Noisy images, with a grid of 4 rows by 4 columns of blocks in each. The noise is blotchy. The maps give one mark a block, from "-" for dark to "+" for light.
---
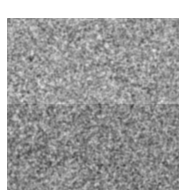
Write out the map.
+ + + +
+ + + +
- - - -
- - - -
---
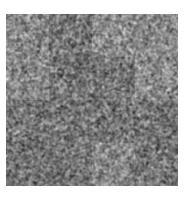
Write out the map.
+ - + +
+ - - +
- - - -
- - + -
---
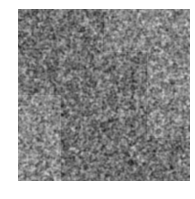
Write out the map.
- - + +
- - - +
+ - - +
+ - - -
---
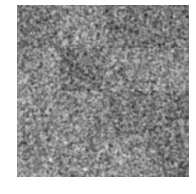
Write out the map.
- + - -
+ - + +
+ + - -
+ + + -
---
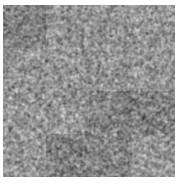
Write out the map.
- + + +
+ + + +
+ + - -
+ - - +
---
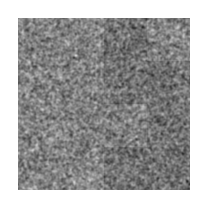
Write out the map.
+ + - +
+ + - -
+ + + -
+ + - -
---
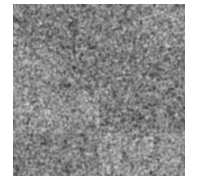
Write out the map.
- - - +
+ - - -
+ + - -
- - + +
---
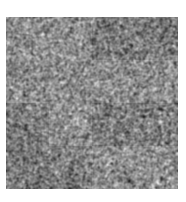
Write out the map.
+ + - -
+ + + +
- + - -
- - + +
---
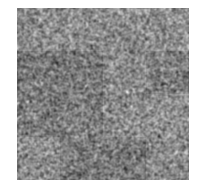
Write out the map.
+ + + +
- - + -
- - + +
+ - - +
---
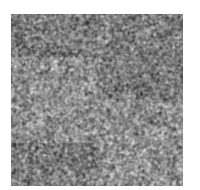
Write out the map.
- - - -
+ + - -
+ + + +
- - + +
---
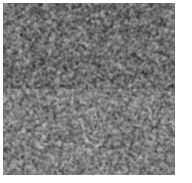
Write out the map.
- - - -
- - - -
+ + + +
+ + + +
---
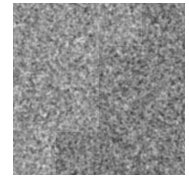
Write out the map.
+ + + -
+ + - -
+ + - -
+ - - -
